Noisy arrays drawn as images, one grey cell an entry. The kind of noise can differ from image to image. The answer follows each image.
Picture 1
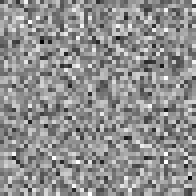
low rank plus noise
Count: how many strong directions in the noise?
five to eight
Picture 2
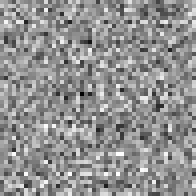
low rank plus noise
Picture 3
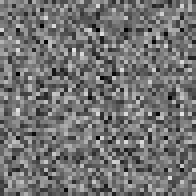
low rank plus noise
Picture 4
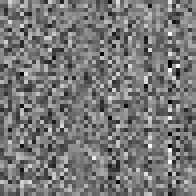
columns of uneven size
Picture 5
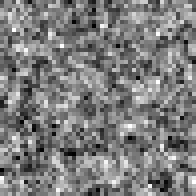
blotchy
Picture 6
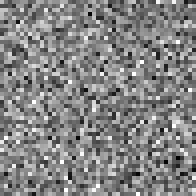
independent entries
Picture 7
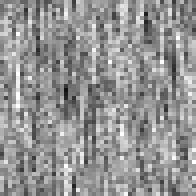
streaked along the columns
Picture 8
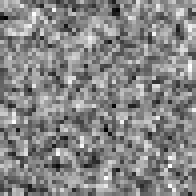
blotchy
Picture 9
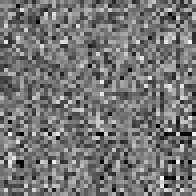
low rank plus noise
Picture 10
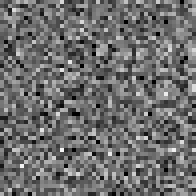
low rank plus noise
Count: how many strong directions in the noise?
one
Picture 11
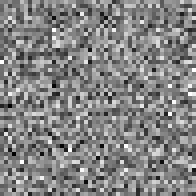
low rank plus noise
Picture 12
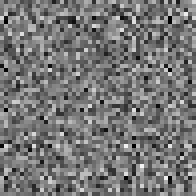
low rank plus noise
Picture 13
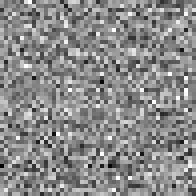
low rank plus noise
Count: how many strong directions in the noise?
five to eight
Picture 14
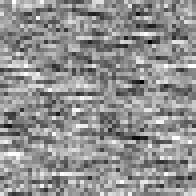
streaked along the rows
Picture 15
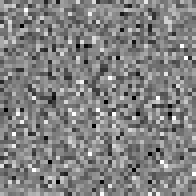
heavy tails
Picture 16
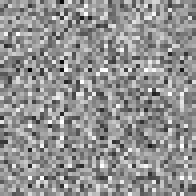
low rank plus noise
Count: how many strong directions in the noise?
one
